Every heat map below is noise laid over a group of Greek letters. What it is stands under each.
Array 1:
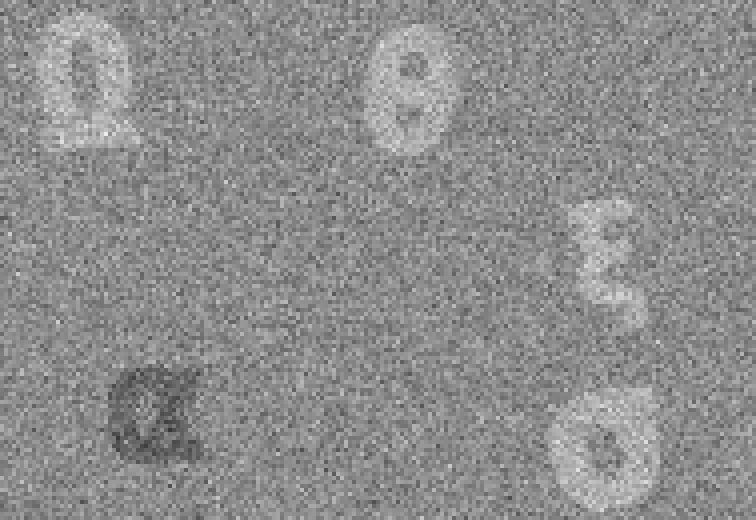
top left: light omega; top middle: light theta; middle right: light xi; bottom left: dark alpha; bottom right: light sigma
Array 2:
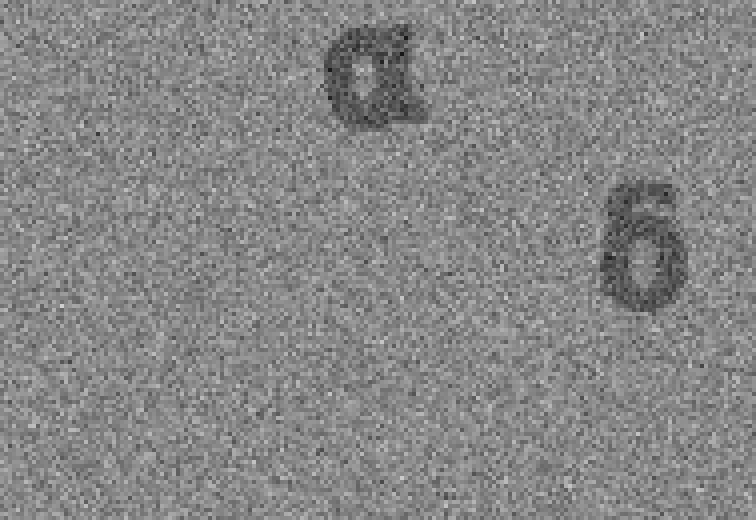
top middle: dark alpha; middle right: dark delta
